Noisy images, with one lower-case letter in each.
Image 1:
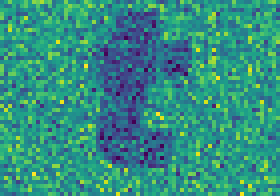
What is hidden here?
dark t
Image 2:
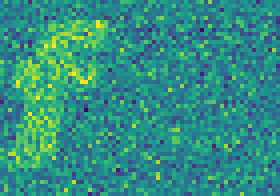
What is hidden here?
light f
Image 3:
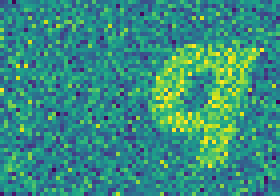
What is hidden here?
light q
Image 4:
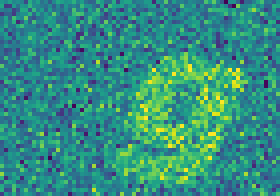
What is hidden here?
light g
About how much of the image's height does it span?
two thirds
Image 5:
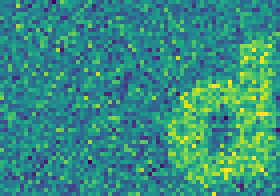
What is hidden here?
light d
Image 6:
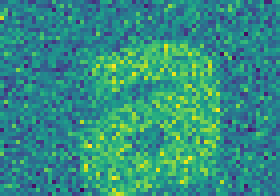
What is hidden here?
light a
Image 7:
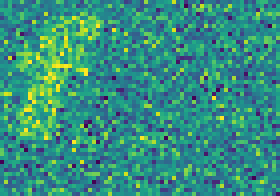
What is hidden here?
light f
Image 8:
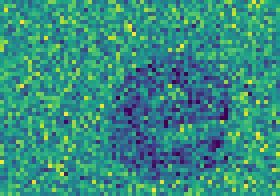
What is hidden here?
dark e
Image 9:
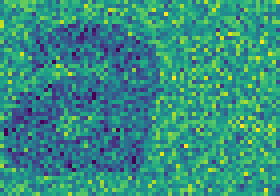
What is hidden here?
dark a
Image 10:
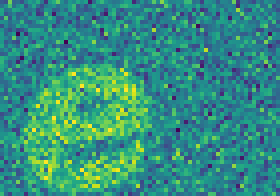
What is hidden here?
light e
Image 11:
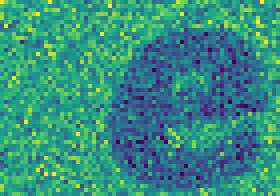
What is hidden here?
dark e
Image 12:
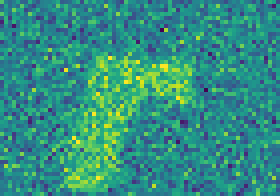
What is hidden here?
light r
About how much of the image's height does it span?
two thirds
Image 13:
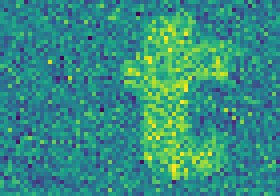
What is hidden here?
light t
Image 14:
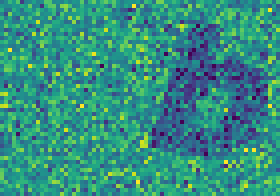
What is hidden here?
dark b
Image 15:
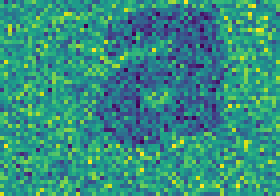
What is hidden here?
dark a
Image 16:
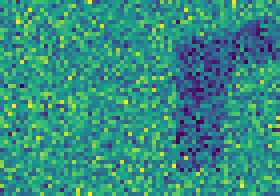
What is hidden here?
dark r
